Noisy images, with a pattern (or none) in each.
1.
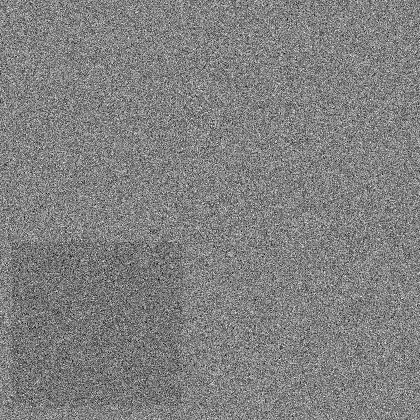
one block
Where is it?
bottom left
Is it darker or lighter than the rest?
darker
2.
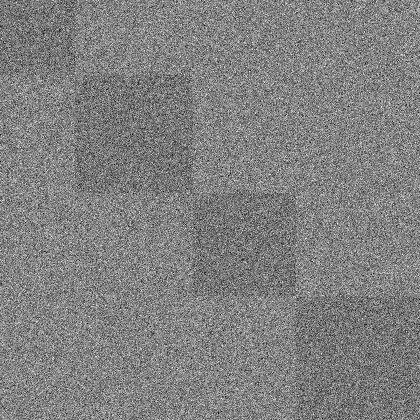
blocks along the diagonal
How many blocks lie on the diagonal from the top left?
4
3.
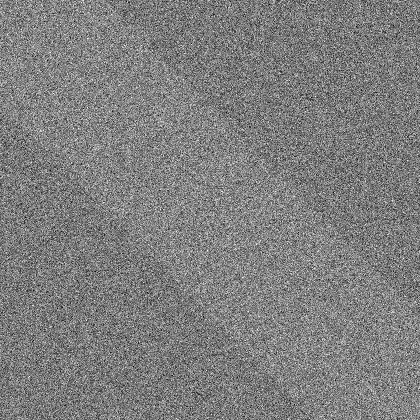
a diagonal band
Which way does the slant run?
top left to bottom right
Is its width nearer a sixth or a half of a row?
a half
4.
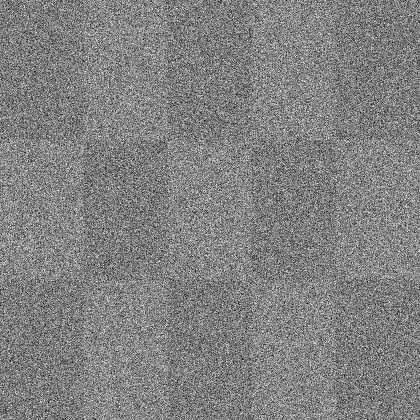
a checkerboard
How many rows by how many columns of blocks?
3 by 5
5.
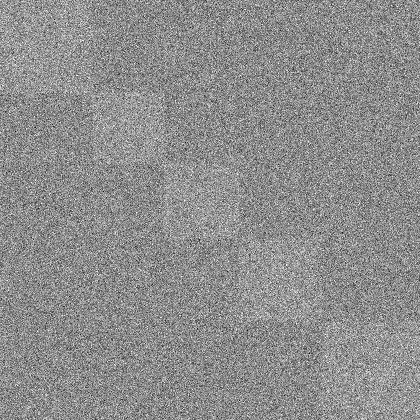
blocks along the diagonal
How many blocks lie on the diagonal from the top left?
5
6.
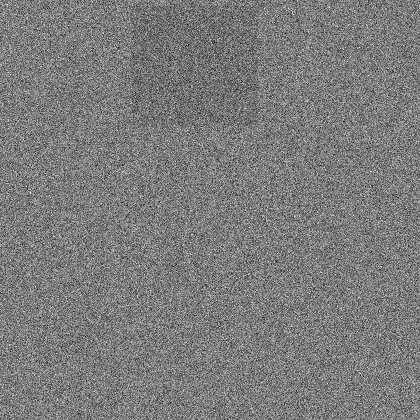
one block
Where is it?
top middle
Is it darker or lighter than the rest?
darker
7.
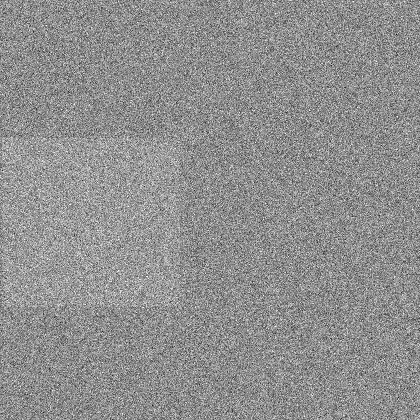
one block
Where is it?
middle left
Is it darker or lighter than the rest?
lighter
